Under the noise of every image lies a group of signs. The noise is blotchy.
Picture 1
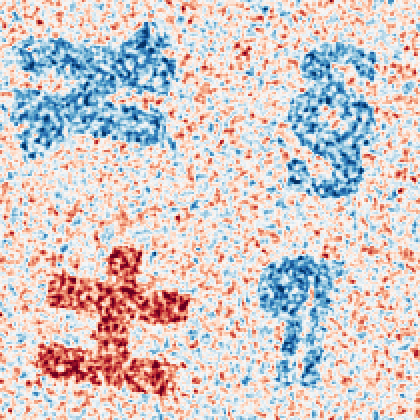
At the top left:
not-equal sign
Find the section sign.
top right
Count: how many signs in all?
4
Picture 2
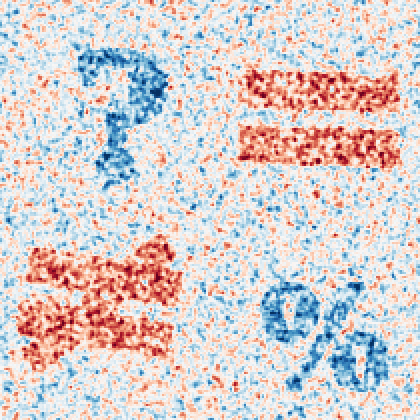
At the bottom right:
percent sign
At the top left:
question mark
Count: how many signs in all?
4
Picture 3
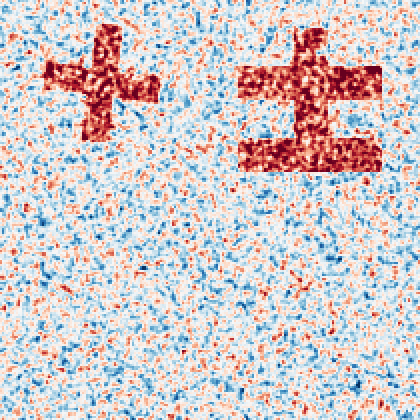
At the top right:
plus-minus sign
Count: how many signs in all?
2
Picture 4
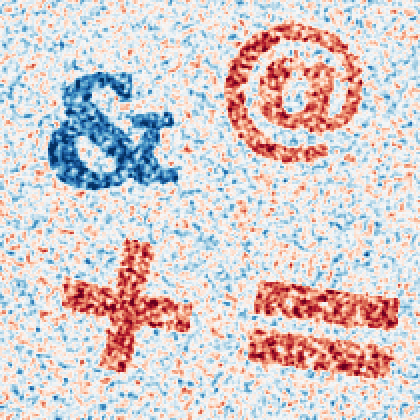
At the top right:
at sign
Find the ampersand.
top left
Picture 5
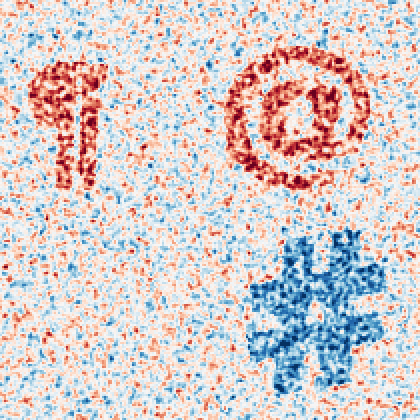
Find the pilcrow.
top left
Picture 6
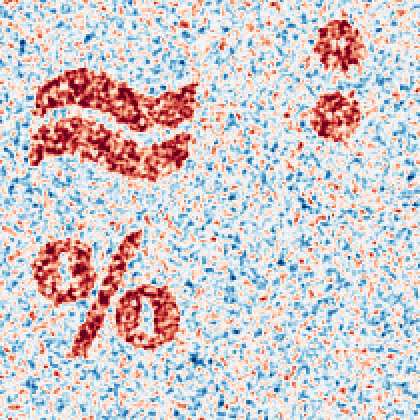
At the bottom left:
percent sign
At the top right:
colon
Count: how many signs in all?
3
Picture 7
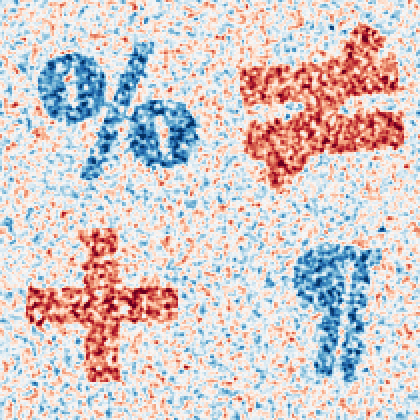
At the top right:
not-equal sign
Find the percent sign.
top left
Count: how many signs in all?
4
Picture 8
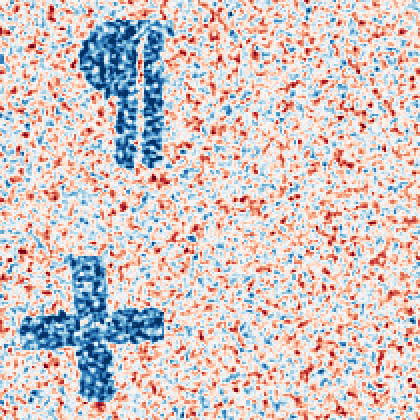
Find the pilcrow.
top left
